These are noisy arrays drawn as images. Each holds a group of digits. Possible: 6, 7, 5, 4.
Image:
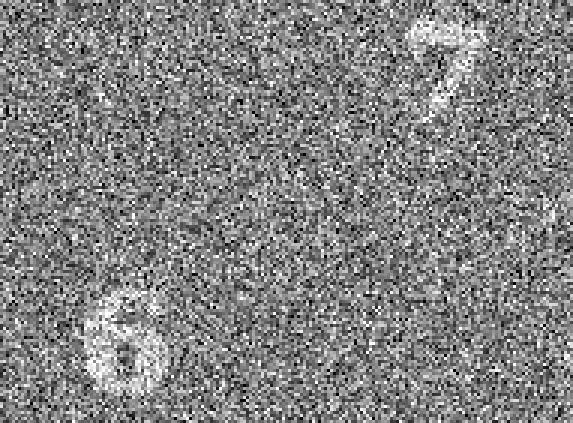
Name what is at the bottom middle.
nothing
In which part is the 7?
top right
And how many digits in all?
2
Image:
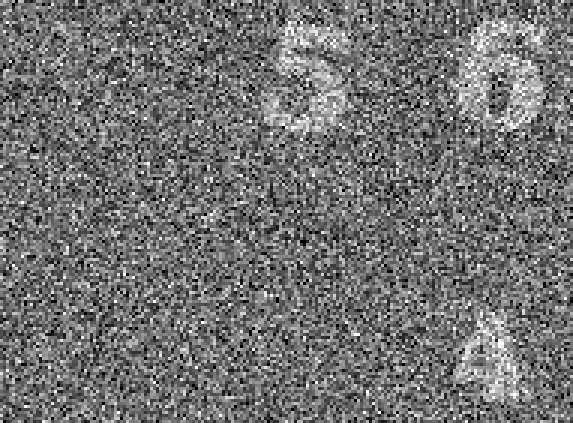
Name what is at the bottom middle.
nothing
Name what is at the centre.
nothing
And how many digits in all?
3
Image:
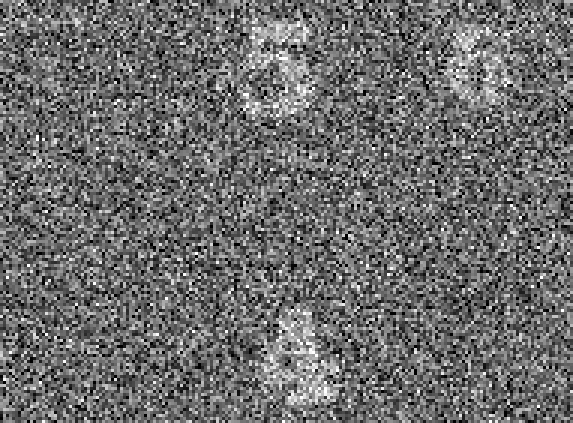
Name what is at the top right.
6
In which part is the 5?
top middle
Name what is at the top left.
nothing
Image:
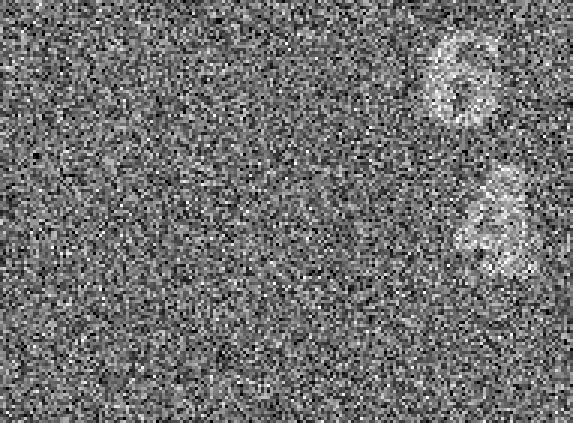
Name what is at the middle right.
4
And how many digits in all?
2
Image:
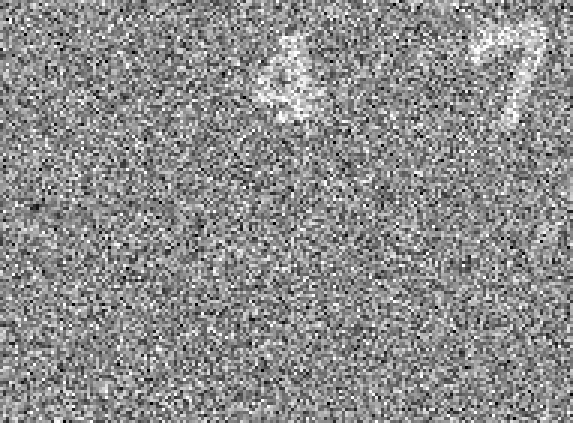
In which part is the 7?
top right
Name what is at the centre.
nothing
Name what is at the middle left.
nothing
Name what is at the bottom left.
nothing
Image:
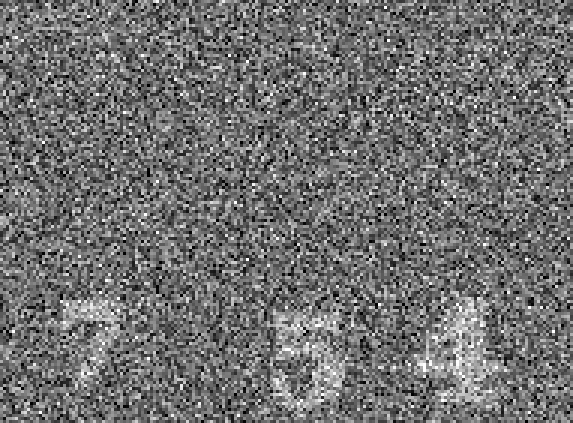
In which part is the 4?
bottom right
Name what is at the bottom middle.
5
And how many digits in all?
3
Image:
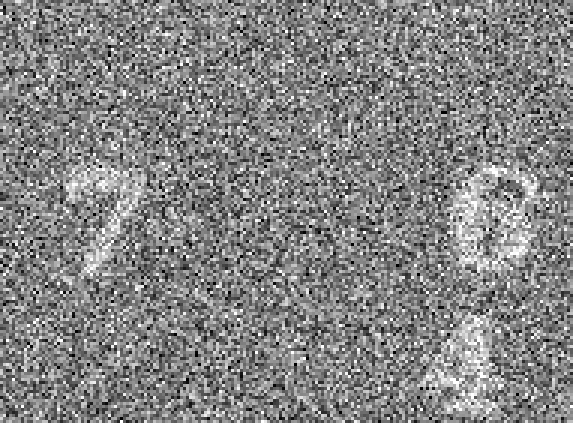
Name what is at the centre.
nothing
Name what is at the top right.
nothing
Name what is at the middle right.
6
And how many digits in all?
3
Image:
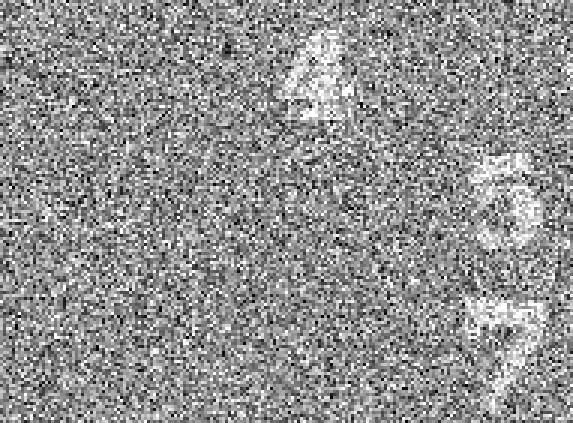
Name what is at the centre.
nothing
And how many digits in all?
3
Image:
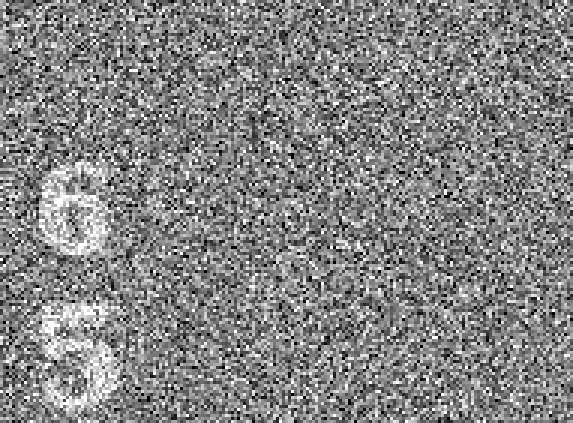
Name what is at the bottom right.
nothing
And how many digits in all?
2
